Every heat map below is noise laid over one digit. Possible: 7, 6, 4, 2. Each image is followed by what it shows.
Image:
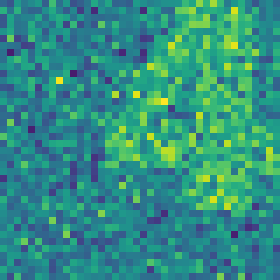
4
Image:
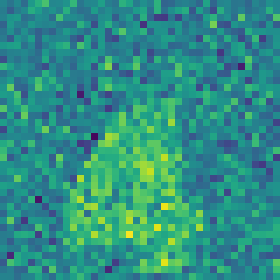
4
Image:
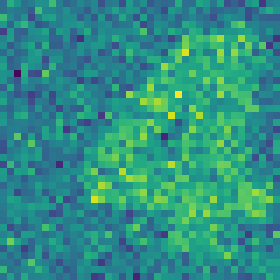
4
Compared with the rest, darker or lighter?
lighter
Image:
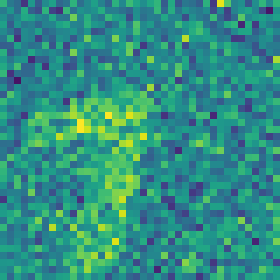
7
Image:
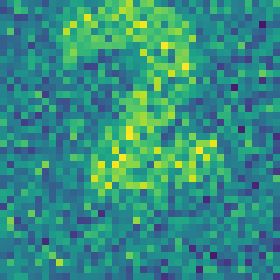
2
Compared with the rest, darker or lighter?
lighter
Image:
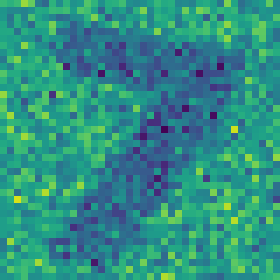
7
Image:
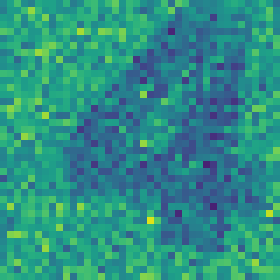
4
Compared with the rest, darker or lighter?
darker
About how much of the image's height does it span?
nearly all
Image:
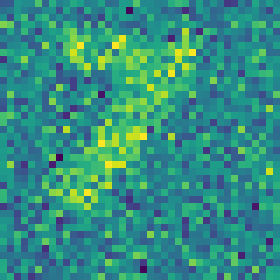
7
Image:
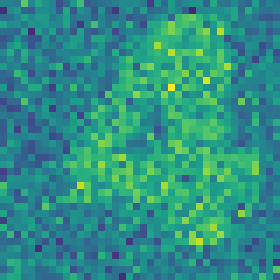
4
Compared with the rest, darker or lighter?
lighter
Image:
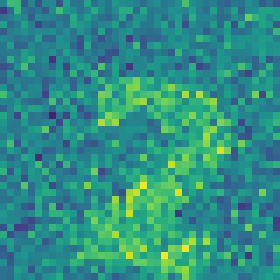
2
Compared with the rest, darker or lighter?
lighter
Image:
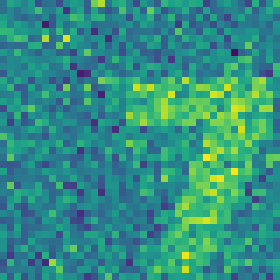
7
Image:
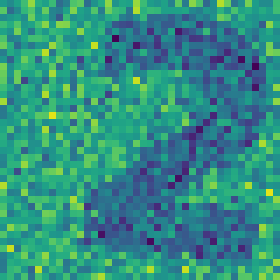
2
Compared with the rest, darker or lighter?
darker
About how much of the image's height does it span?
nearly all
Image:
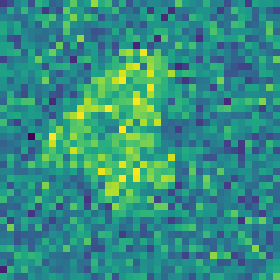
4
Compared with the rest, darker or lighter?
lighter
